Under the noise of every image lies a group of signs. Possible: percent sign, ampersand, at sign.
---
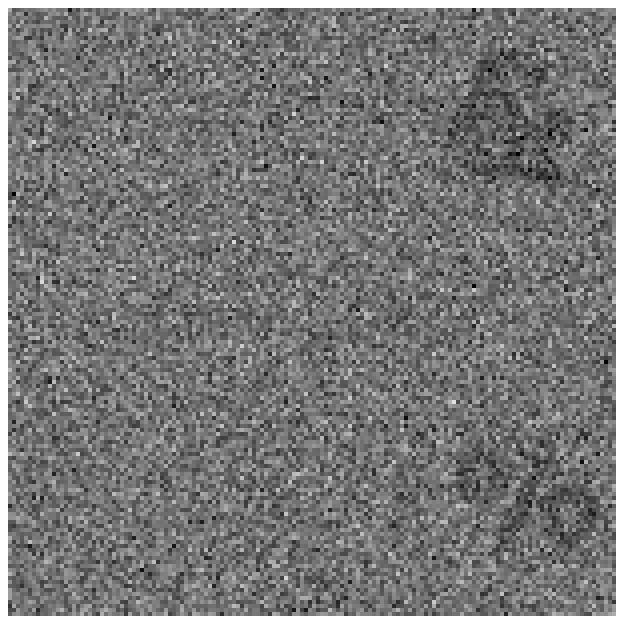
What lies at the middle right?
nothing
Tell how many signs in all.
2
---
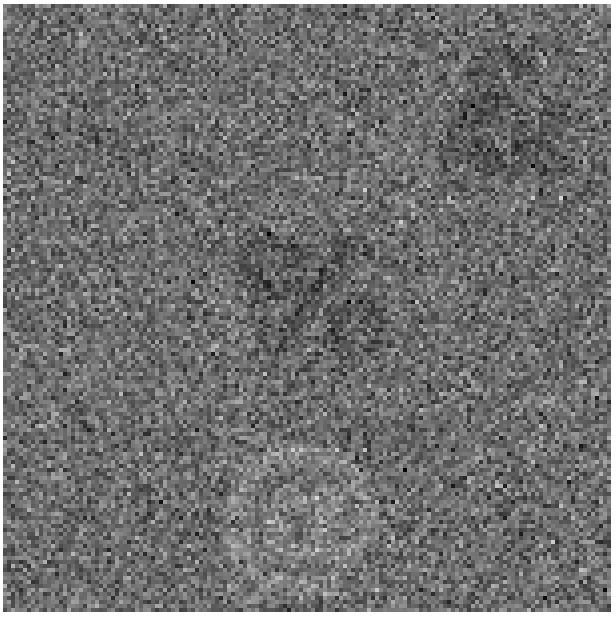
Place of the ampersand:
top right
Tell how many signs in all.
3
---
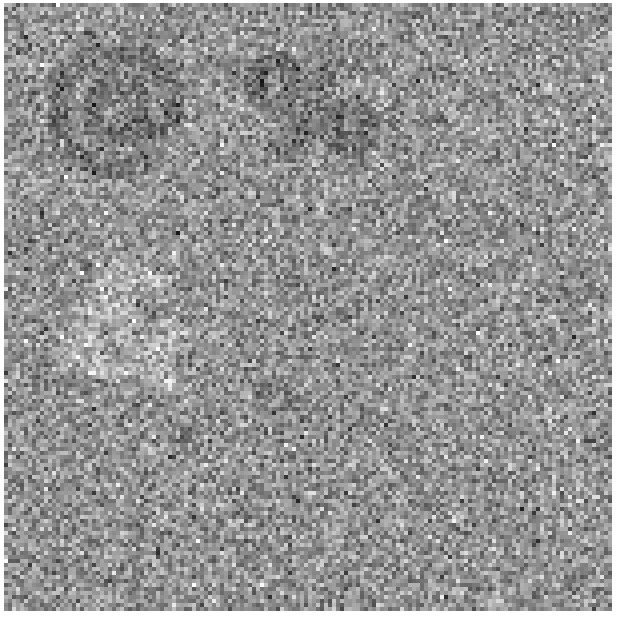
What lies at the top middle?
percent sign
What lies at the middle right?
nothing
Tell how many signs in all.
3
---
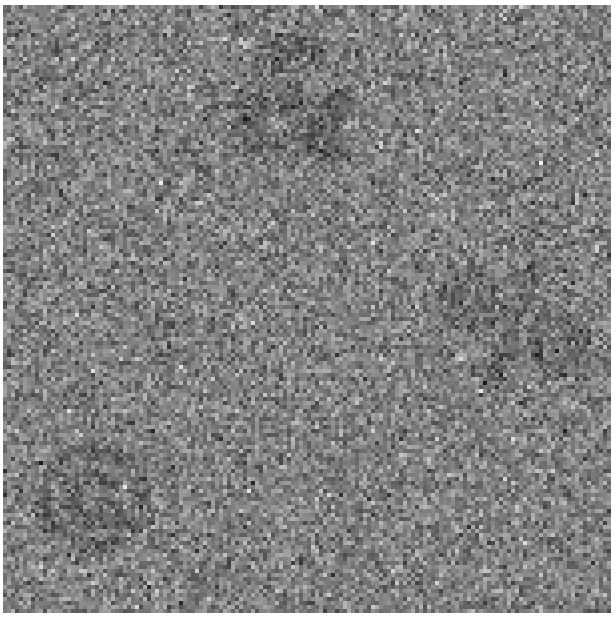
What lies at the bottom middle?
nothing
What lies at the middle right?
percent sign
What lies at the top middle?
ampersand
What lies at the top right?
nothing
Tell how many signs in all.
3
